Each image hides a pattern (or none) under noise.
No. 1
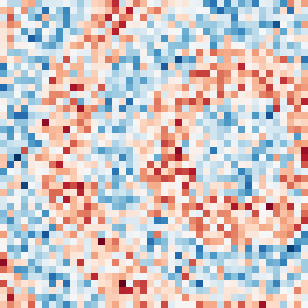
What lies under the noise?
rings round one point
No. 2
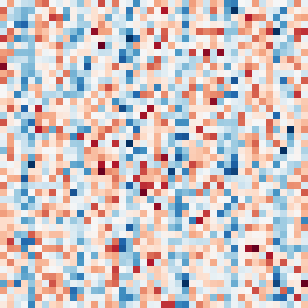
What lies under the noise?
vertical stripes
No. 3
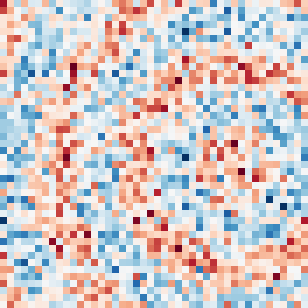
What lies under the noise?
rings round one point
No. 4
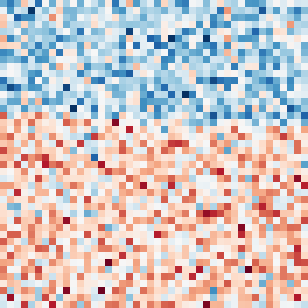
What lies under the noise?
a sharp edge
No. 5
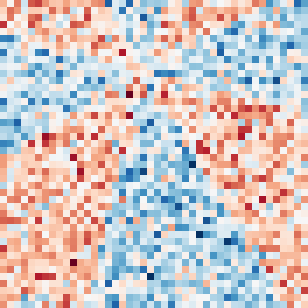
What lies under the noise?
spokes from one point
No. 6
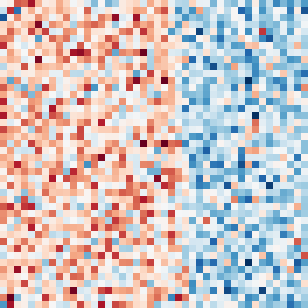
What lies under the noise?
a sharp edge
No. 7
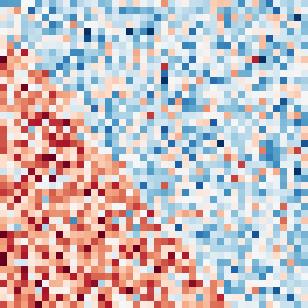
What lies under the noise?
a sharp edge
